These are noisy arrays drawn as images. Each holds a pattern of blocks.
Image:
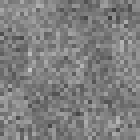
no symmetry
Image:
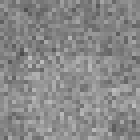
left and right mirror each other
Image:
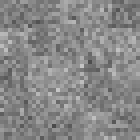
mirrored about the diagonal from the bottom left
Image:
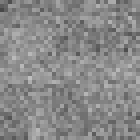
the same after a half turn
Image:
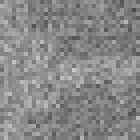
top and bottom mirror each other
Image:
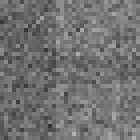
top and bottom mirror each other
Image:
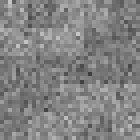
the same after a half turn
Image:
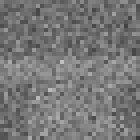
left and right mirror each other
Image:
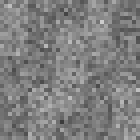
the same after a half turn
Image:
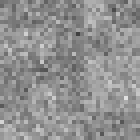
no symmetry
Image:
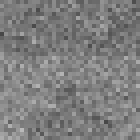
left and right mirror each other
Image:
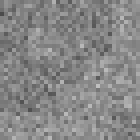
mirrored about the diagonal from the top left
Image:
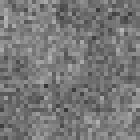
mirrored about the diagonal from the top left
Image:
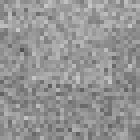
left and right mirror each other
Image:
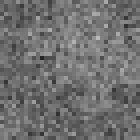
mirrored about the diagonal from the bottom left
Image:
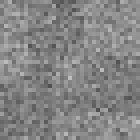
mirrored about the diagonal from the bottom left
